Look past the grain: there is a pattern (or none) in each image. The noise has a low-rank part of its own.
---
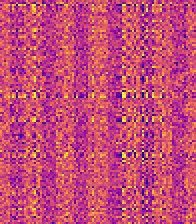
vertical stripes
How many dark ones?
6
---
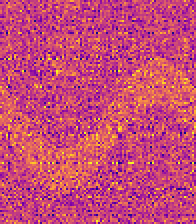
a wavy band
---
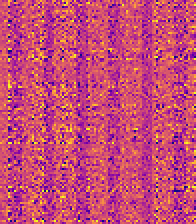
vertical stripes
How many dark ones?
6
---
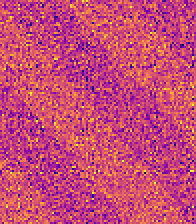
diagonal stripes
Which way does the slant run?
top left to bottom right
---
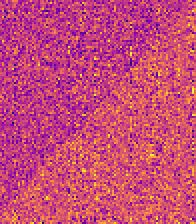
a sharp edge
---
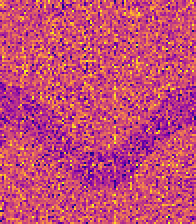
a wavy band
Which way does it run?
left to right
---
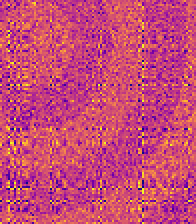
rings round one point
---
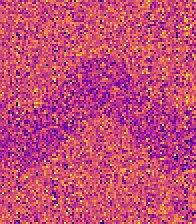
a wavy band
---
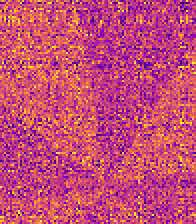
spokes from one point
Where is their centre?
bottom middle
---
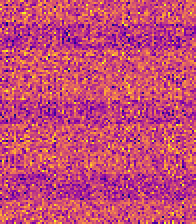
horizontal stripes
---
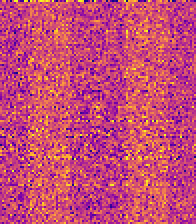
vertical stripes
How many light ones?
2
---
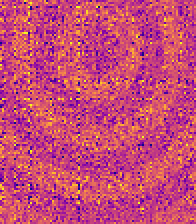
rings round one point
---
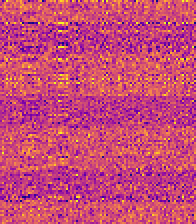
horizontal stripes
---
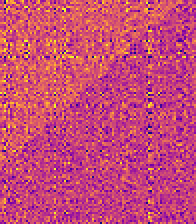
a sharp edge
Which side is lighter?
top left
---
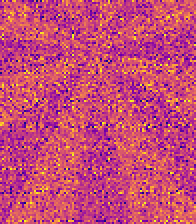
spokes from one point
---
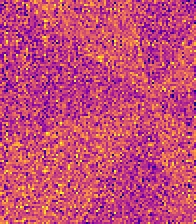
spokes from one point
